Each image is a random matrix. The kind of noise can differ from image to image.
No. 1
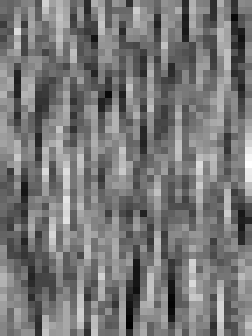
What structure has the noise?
streaked along the columns
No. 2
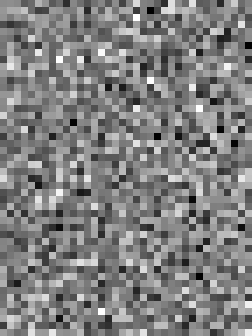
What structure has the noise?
independent entries
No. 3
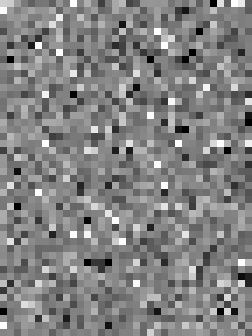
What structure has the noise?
heavy tails
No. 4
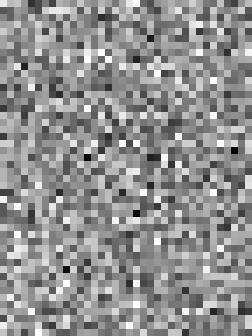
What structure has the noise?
independent entries
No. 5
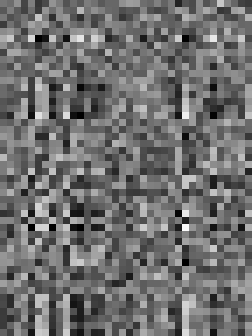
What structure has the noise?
low rank plus noise
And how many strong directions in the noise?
one
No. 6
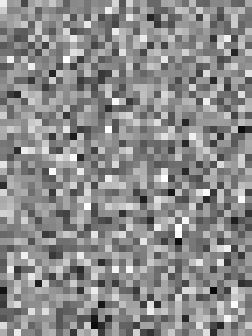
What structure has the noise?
independent entries
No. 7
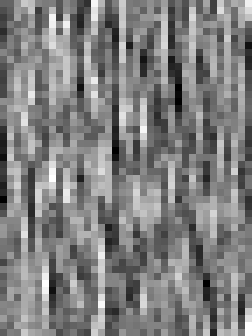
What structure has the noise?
streaked along the columns
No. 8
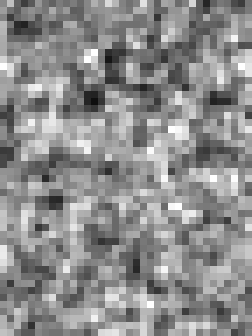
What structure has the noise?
blotchy
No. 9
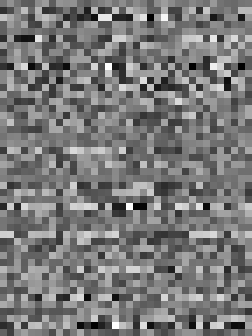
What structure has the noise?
rows of uneven size
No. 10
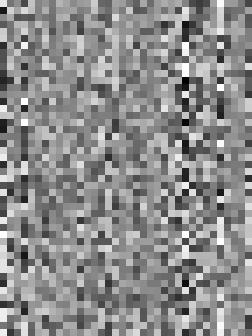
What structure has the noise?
columns of uneven size
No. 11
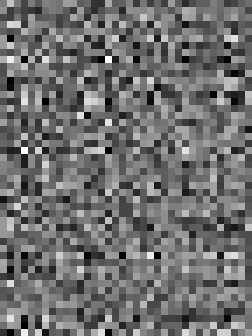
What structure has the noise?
low rank plus noise
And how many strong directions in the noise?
two
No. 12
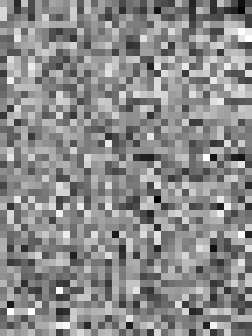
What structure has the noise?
low rank plus noise
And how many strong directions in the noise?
five to eight
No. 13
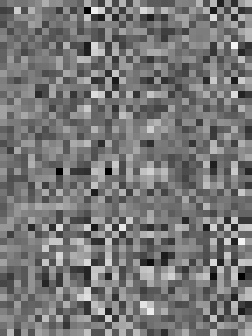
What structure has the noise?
low rank plus noise
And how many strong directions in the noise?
one
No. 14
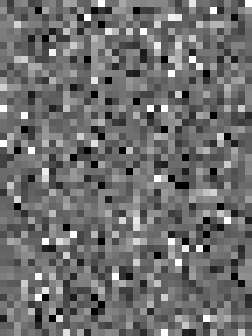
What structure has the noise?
heavy tails
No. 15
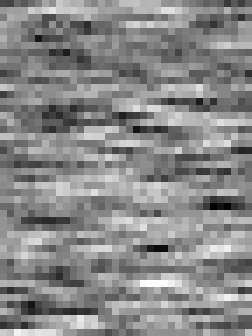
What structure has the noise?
streaked along the rows
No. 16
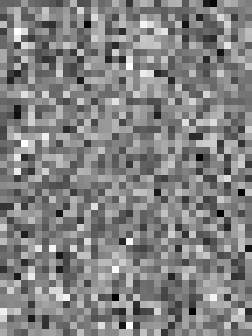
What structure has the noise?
low rank plus noise
